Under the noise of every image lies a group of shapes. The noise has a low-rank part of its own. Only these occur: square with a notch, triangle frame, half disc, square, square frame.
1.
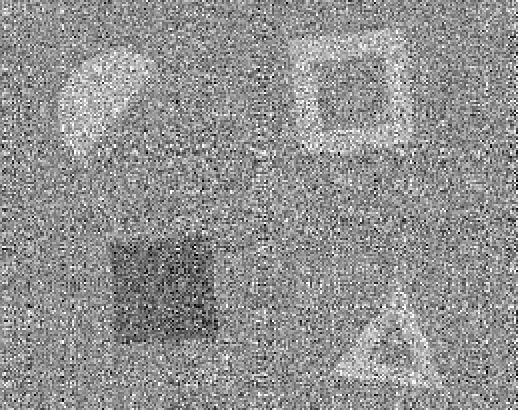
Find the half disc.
top left
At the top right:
square frame
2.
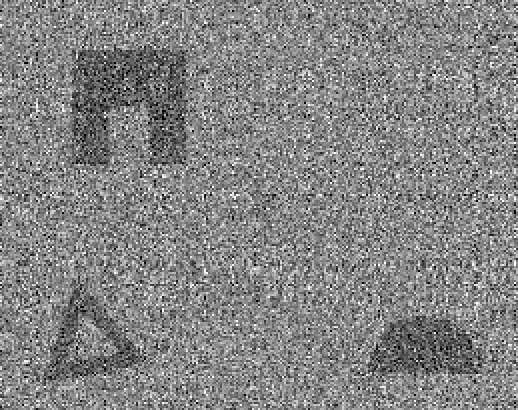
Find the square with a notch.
top left
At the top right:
nothing
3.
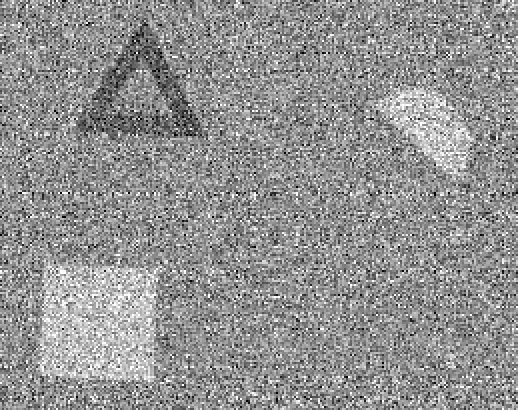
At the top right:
half disc
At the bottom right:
nothing
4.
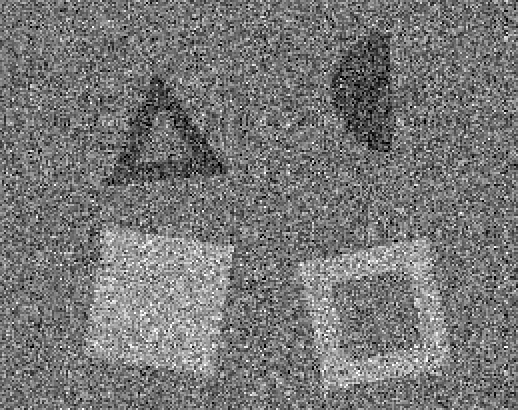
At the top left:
triangle frame
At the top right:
half disc
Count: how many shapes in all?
4
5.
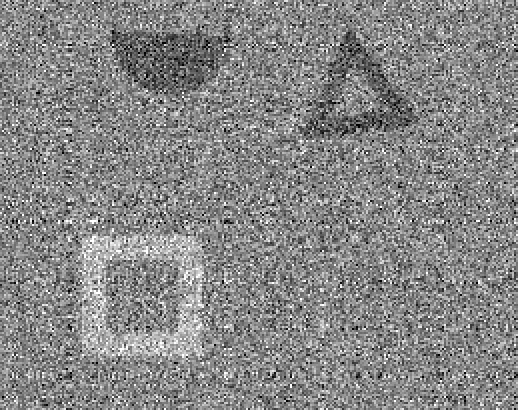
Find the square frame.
bottom left
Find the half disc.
top left
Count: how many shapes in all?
3
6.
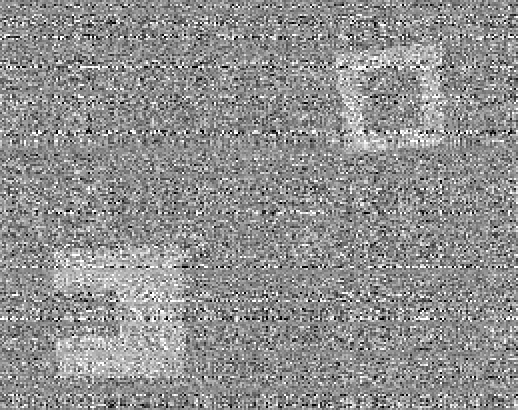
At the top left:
nothing
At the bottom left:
square with a notch
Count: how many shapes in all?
2
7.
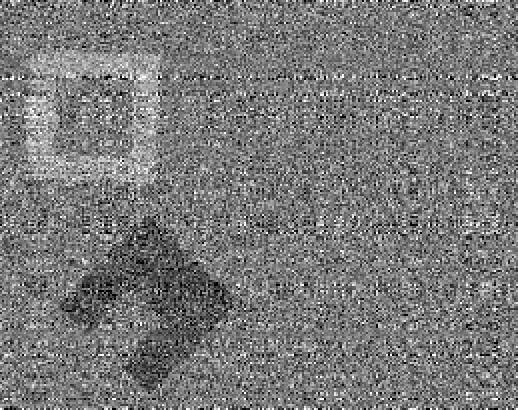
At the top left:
square frame
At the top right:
nothing
